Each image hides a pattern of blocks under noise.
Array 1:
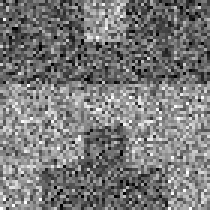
left and right mirror each other
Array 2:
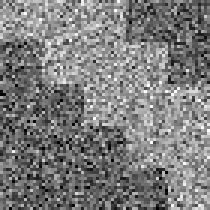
mirrored about the diagonal from the bottom left
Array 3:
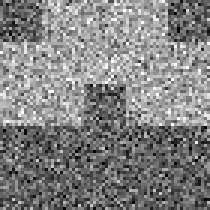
left and right mirror each other
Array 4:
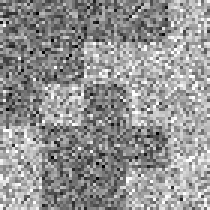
no symmetry
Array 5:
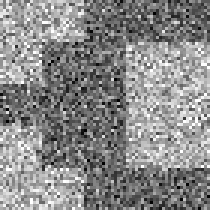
top and bottom mirror each other
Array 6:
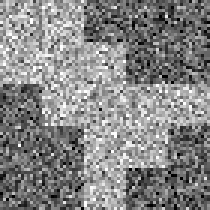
mirrored about the diagonal from the top left
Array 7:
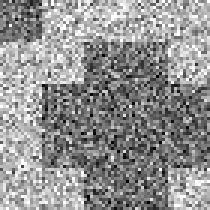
mirrored about the diagonal from the top left
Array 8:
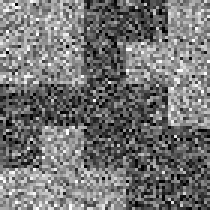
mirrored about the diagonal from the top left
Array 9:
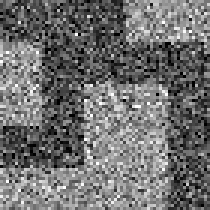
no symmetry
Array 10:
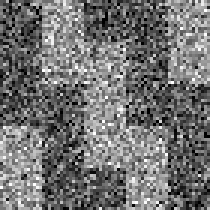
the same after a half turn
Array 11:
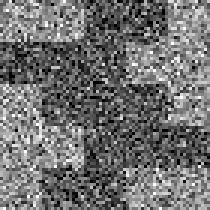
the same after a half turn
